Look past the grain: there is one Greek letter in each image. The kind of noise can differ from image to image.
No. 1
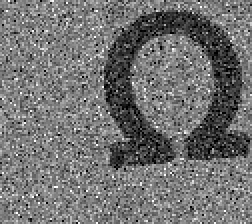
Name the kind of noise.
heavy tails
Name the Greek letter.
omega
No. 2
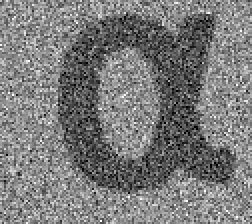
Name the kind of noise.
independent entries
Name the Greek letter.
alpha
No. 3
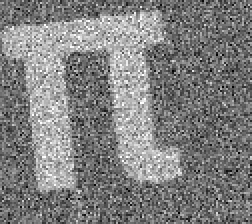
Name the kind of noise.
low rank plus noise
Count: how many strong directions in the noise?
two
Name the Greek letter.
pi
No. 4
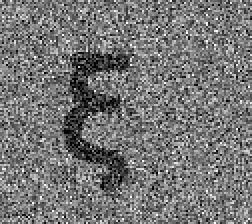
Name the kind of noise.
low rank plus noise
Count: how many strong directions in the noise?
three or four
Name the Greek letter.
xi
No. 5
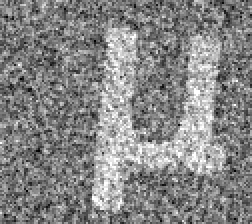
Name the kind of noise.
blotchy
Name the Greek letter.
mu
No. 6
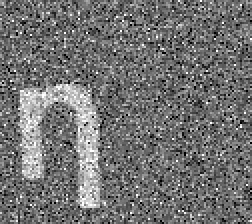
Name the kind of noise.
heavy tails
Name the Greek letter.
eta
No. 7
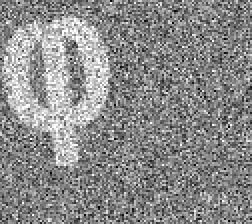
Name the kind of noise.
low rank plus noise
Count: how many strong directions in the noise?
five to eight
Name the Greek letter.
phi
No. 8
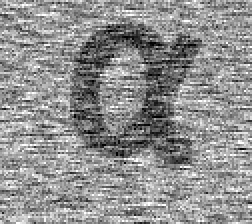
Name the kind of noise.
streaked along the rows
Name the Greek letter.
alpha
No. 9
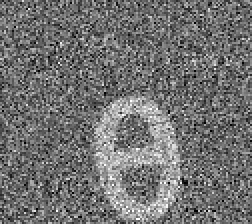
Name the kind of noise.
low rank plus noise
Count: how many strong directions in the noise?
one
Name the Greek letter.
theta
